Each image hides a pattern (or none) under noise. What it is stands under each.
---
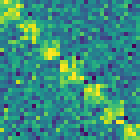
blocks along the diagonal
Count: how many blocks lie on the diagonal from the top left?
7
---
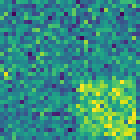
one block
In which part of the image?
bottom right
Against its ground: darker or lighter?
lighter
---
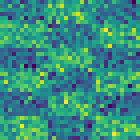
a checkerboard
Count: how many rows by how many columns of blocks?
6 by 3
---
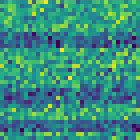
bands of rows
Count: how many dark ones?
3
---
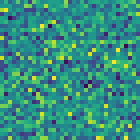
only noise
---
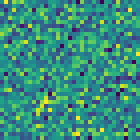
only noise
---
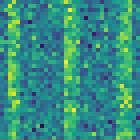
bands of columns
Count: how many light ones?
3
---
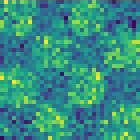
a checkerboard
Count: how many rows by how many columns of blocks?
4 by 4
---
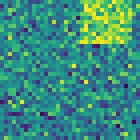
one block
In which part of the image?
top right
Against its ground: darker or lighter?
lighter
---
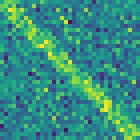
a diagonal band
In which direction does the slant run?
top left to bottom right
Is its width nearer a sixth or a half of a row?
a sixth
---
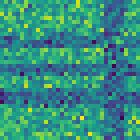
bands of rows crossing bands of columns
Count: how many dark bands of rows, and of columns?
3 and 1
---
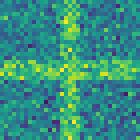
bands of rows crossing bands of columns
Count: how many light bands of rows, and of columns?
1 and 1
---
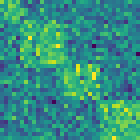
blocks along the diagonal
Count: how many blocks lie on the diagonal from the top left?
4
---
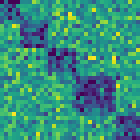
blocks along the diagonal
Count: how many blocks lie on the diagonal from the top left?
5
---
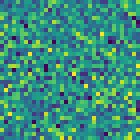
only noise
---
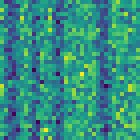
bands of columns
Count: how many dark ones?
4
